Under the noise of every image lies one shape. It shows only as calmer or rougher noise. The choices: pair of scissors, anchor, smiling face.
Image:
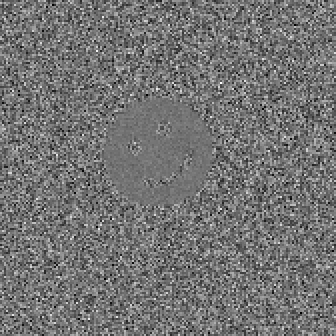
smiling face
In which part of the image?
centre
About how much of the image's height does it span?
a third
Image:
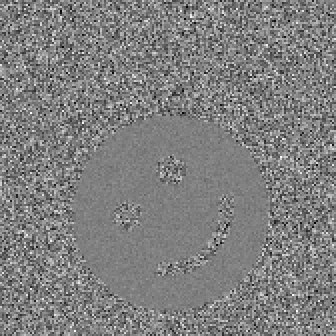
smiling face
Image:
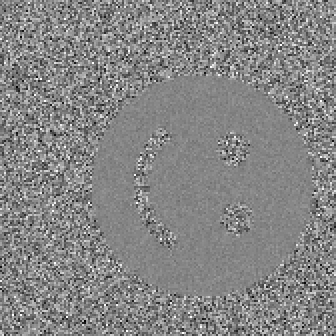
smiling face
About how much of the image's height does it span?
two thirds
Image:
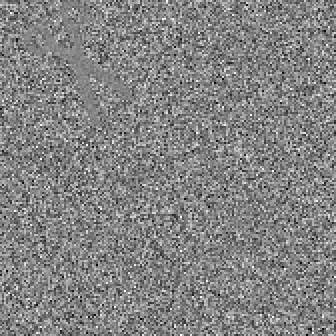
pair of scissors
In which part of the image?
top left
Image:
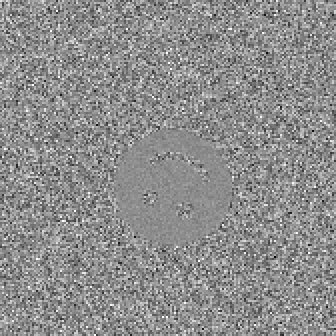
smiling face
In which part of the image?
centre
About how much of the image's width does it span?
a third
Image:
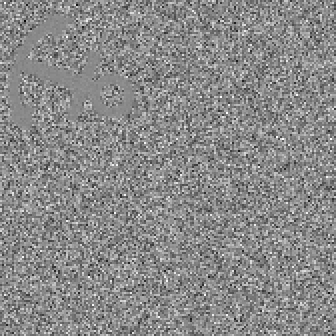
anchor
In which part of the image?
top left
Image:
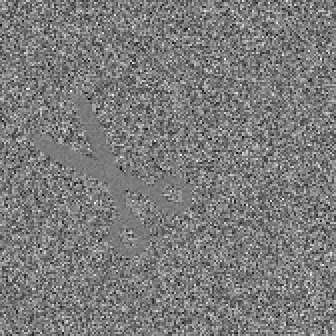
pair of scissors
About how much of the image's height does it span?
half
